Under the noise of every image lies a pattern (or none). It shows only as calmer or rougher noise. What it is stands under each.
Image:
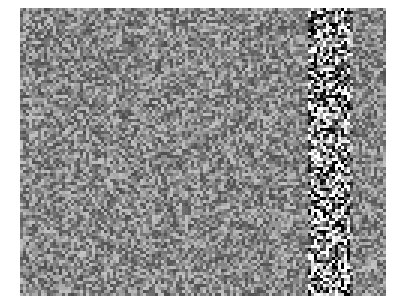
one band of columns
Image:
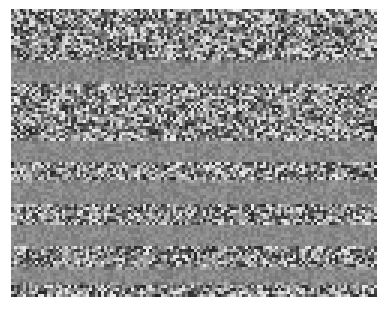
bands of rows
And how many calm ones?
5
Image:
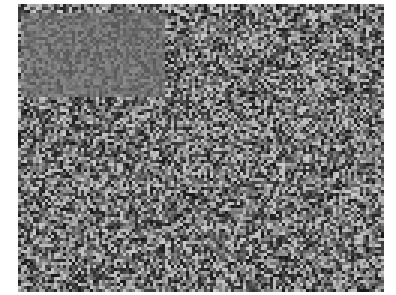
one block
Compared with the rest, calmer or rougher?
calmer
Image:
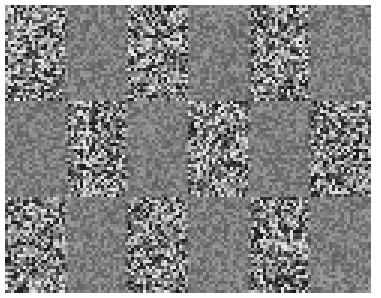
a checkerboard
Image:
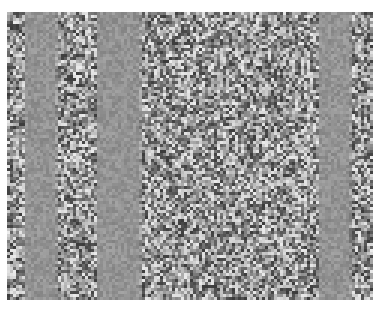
bands of columns
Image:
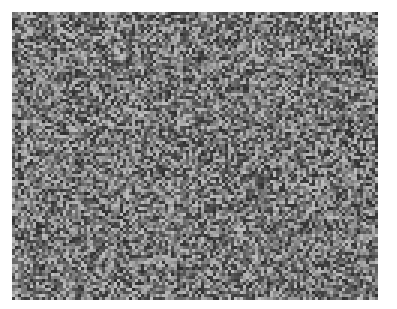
only noise
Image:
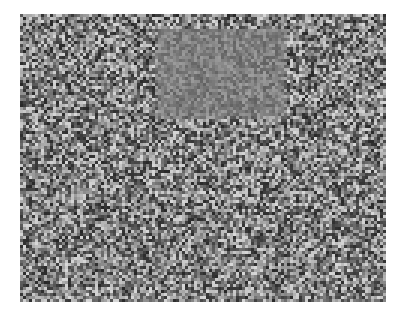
one block
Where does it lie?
top middle
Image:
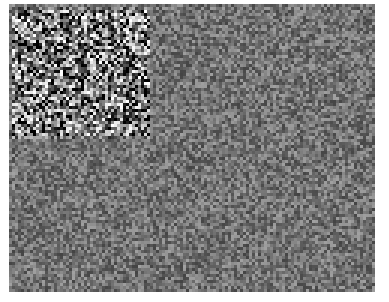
one block
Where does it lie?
top left
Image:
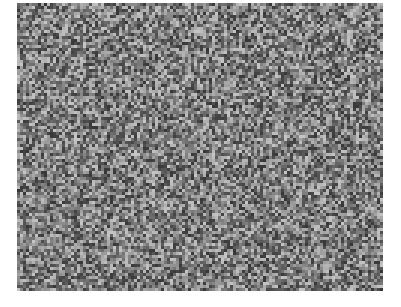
only noise
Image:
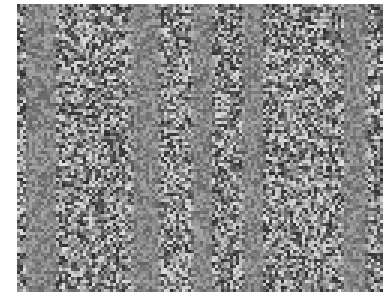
bands of columns
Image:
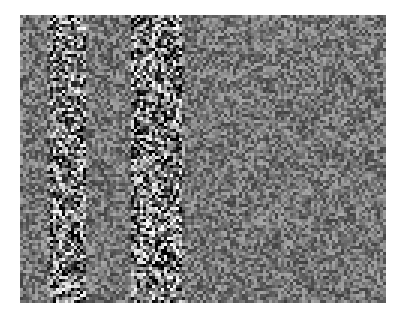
bands of columns
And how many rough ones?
2
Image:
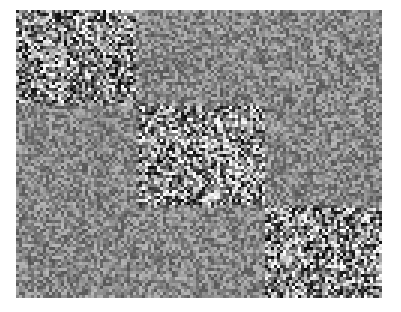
blocks along the diagonal
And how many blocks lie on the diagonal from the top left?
3
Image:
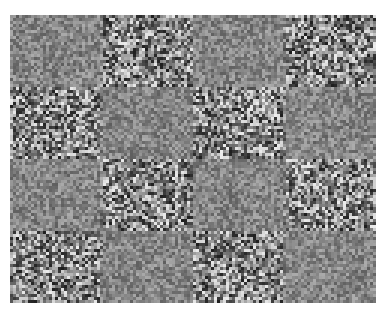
a checkerboard
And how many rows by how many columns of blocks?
4 by 4
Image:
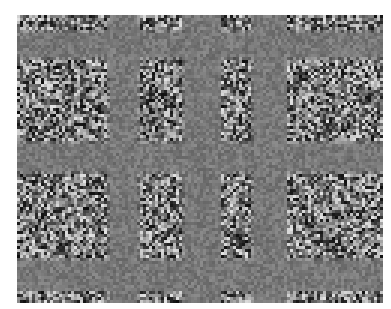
bands of rows crossing bands of columns
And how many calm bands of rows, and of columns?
3 and 3
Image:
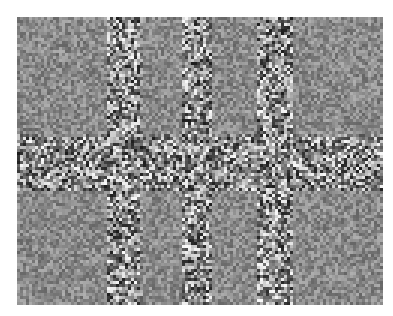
bands of rows crossing bands of columns
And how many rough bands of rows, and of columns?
1 and 3
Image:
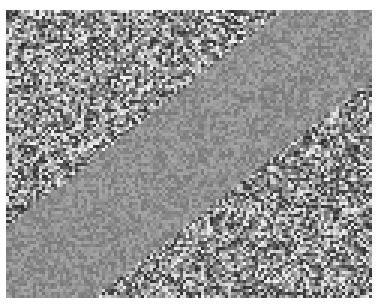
a diagonal band
